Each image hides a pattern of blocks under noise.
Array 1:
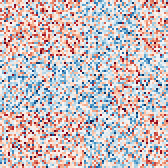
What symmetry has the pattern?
top and bottom mirror each other
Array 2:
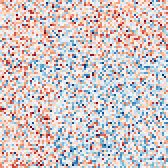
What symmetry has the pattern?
mirrored about the diagonal from the top left
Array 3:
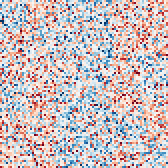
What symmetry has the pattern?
the same after a half turn
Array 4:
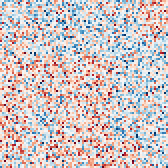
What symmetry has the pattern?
mirrored about the diagonal from the bottom left
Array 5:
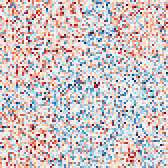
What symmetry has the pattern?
mirrored about the diagonal from the top left
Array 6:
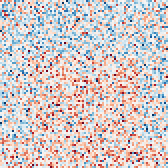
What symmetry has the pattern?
left and right mirror each other
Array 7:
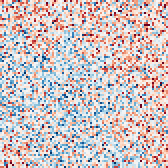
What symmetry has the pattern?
mirrored about the diagonal from the bottom left
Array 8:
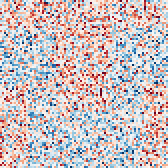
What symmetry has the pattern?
left and right mirror each other
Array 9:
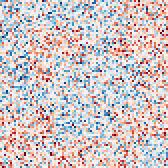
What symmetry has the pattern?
mirrored about the diagonal from the top left
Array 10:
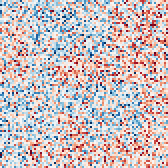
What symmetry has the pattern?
no symmetry
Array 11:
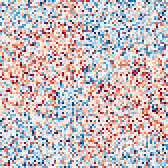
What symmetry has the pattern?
the same after a half turn
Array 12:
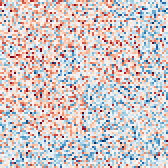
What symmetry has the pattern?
mirrored about the diagonal from the top left
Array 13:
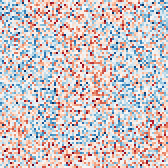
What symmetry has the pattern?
left and right mirror each other
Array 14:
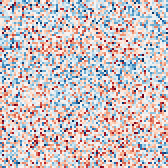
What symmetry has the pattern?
left and right mirror each other
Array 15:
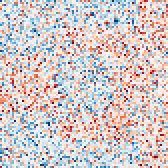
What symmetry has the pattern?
top and bottom mirror each other
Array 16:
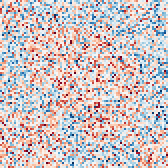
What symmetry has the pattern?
mirrored about the diagonal from the bottom left
